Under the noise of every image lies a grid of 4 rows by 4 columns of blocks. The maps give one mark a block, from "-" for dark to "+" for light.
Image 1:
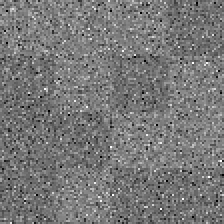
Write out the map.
+++-
-+-+
--++
-+--
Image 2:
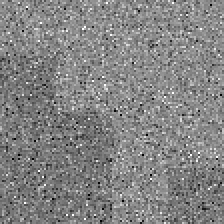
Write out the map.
++++
-+++
--++
--+-
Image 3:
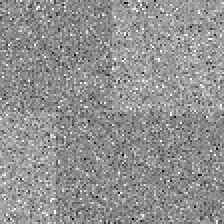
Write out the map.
--++
--++
+---
+---
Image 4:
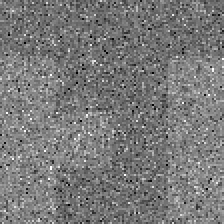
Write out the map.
----
+--+
++-+
+--+
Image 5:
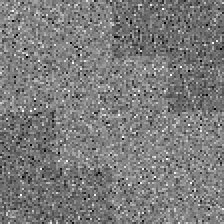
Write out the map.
++--
+++-
-+++
--++
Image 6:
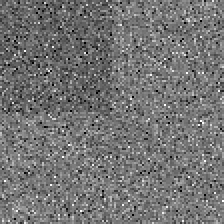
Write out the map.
--++
--++
++++
++++
